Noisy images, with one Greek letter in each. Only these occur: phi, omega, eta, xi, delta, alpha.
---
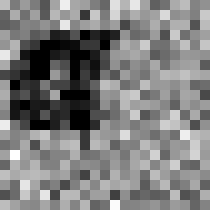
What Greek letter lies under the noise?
alpha
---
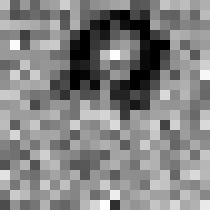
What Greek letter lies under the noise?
omega
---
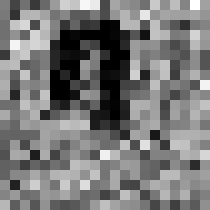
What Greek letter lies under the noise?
eta
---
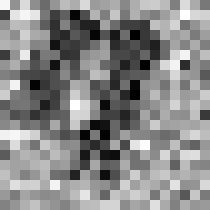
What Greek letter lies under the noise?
eta
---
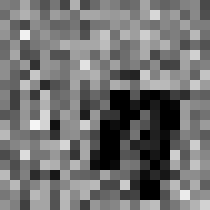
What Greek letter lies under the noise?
eta
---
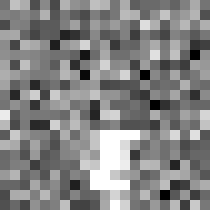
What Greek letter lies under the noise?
xi
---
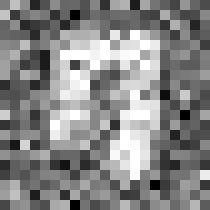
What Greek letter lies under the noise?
eta
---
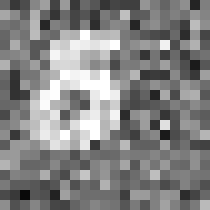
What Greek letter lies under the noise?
delta
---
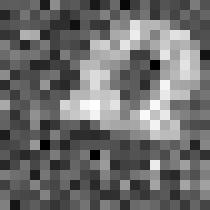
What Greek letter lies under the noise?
omega
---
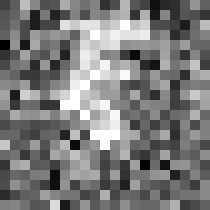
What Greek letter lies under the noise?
xi
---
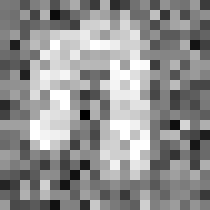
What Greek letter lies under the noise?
eta
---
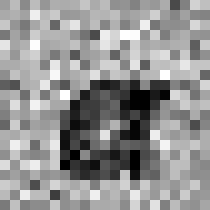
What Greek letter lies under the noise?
alpha
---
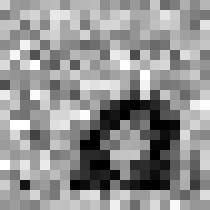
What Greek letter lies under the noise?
omega
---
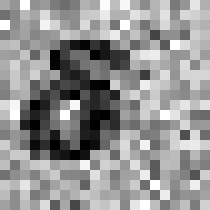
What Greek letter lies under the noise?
delta
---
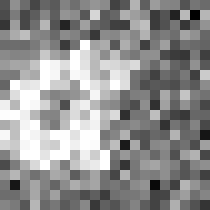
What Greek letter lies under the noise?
alpha
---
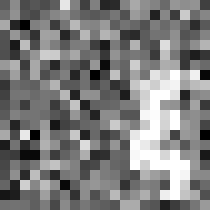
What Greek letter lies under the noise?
xi
